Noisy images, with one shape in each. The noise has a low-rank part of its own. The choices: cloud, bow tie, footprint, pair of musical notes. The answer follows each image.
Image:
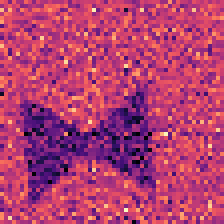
dark bow tie
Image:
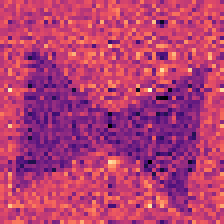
dark bow tie
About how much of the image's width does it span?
nearly all
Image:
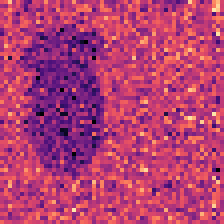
dark footprint
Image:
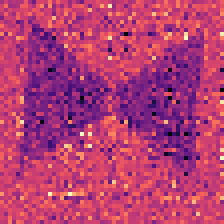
dark bow tie
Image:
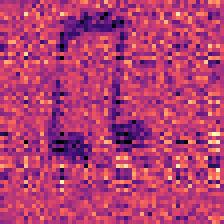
dark pair of musical notes
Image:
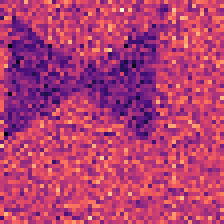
dark bow tie
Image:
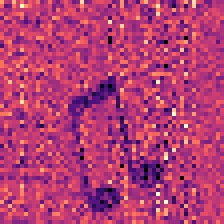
dark pair of musical notes
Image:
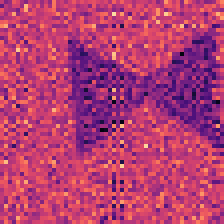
dark bow tie
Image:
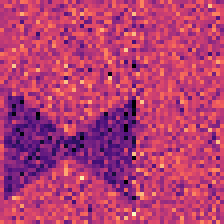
dark bow tie
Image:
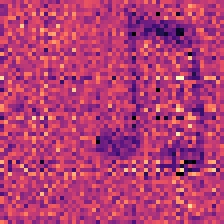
dark pair of musical notes
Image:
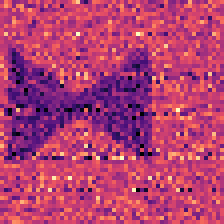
dark bow tie
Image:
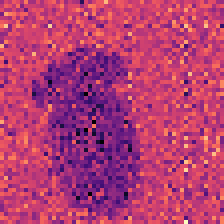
dark footprint
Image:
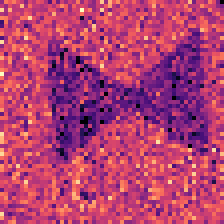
dark bow tie
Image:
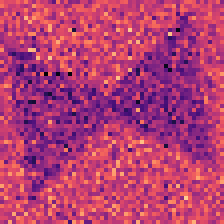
dark bow tie
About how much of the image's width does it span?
nearly all
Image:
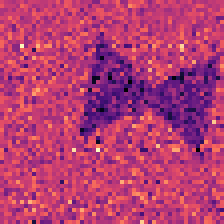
dark bow tie
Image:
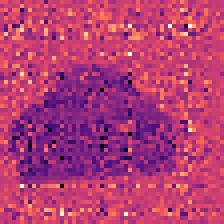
dark cloud
